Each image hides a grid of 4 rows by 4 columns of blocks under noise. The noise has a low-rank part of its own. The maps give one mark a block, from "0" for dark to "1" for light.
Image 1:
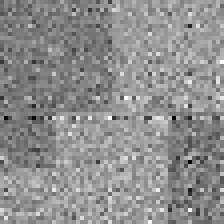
0 0 1 1
0 0 1 1
0 1 1 0
1 1 1 0
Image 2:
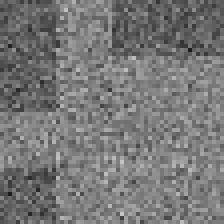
0 1 0 0
0 1 1 1
1 1 1 1
0 1 1 1
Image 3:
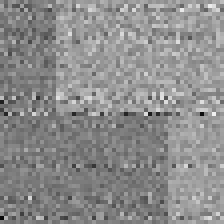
0 1 1 1
0 1 1 1
0 0 0 1
0 0 0 1
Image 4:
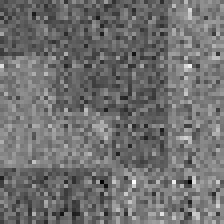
0 0 0 1
1 0 0 1
1 1 0 1
0 0 1 1
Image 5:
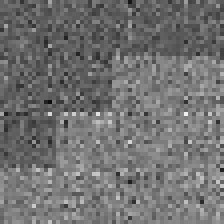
0 0 0 0
0 0 1 1
0 1 1 1
1 1 1 1
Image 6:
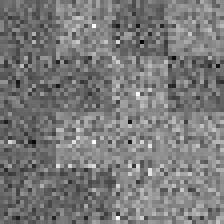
0 1 0 1
0 0 1 0
0 1 1 1
0 0 1 1
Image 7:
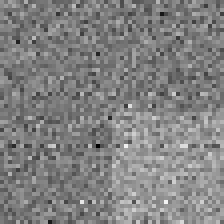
0 0 0 0
0 0 0 0
0 0 1 1
0 0 1 1
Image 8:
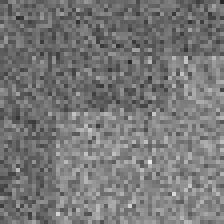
0 0 0 0
0 0 0 1
0 1 1 1
0 1 1 1
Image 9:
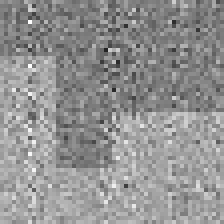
0 0 0 0
1 0 0 0
1 0 1 1
1 1 1 1
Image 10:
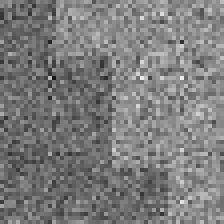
0 1 1 1
0 0 1 1
0 0 1 1
0 0 0 1
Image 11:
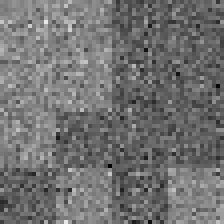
1 1 0 0
1 1 0 0
1 0 0 0
0 1 0 1
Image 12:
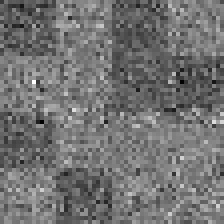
0 1 0 1
1 1 0 0
0 1 1 1
1 0 1 1
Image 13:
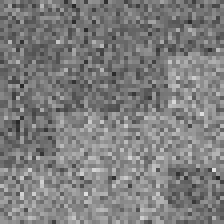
0 0 0 0
0 0 0 1
0 1 1 1
1 1 1 0
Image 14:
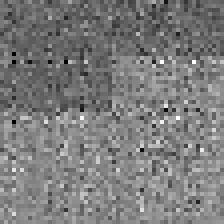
0 0 0 0
0 0 1 1
1 1 1 1
1 1 1 1
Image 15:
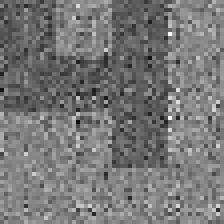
0 1 0 1
0 0 0 1
1 1 0 1
1 1 1 1
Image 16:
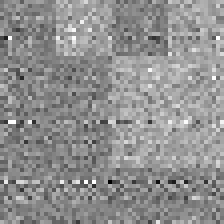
0 1 0 1
0 0 1 1
0 0 1 1
0 0 0 0
